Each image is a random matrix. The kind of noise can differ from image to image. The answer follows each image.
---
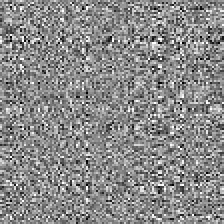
low rank plus noise
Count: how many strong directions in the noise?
three or four
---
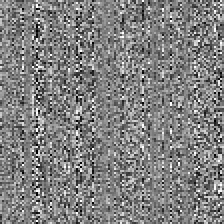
columns of uneven size
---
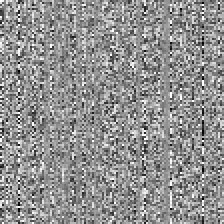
columns of uneven size
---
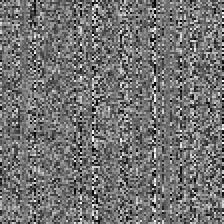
columns of uneven size
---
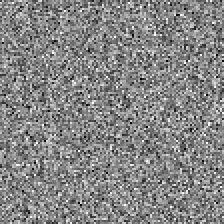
independent entries
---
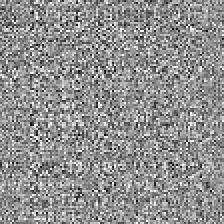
low rank plus noise
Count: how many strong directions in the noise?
five to eight
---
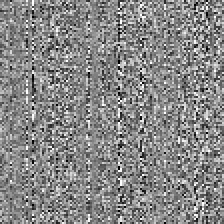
columns of uneven size
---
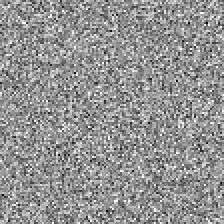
independent entries
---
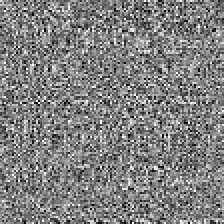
low rank plus noise
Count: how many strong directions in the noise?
five to eight
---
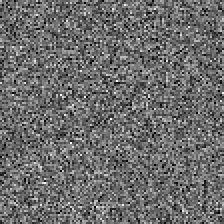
independent entries
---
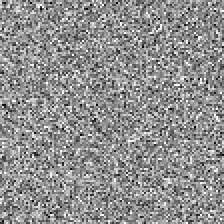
independent entries
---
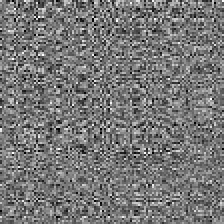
low rank plus noise
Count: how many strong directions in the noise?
two
